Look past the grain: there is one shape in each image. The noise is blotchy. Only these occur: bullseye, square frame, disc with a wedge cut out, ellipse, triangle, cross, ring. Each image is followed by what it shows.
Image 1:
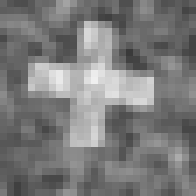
cross
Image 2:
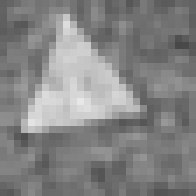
triangle
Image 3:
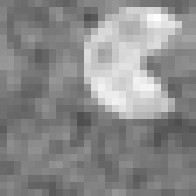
disc with a wedge cut out
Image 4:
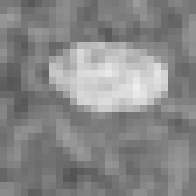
ellipse
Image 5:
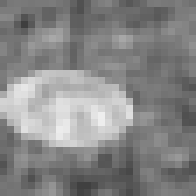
ellipse
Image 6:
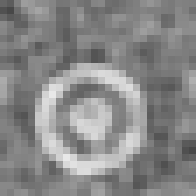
bullseye
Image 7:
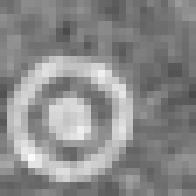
bullseye
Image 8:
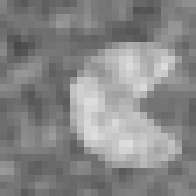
disc with a wedge cut out
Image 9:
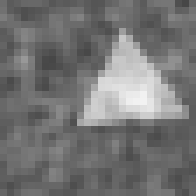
triangle
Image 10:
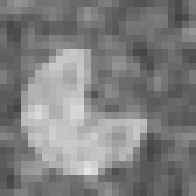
disc with a wedge cut out
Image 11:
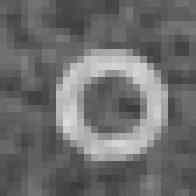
ring
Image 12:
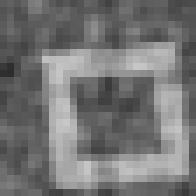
square frame
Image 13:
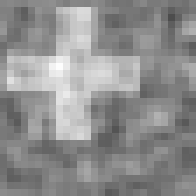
cross
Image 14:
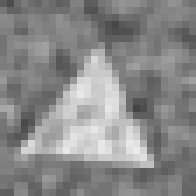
triangle
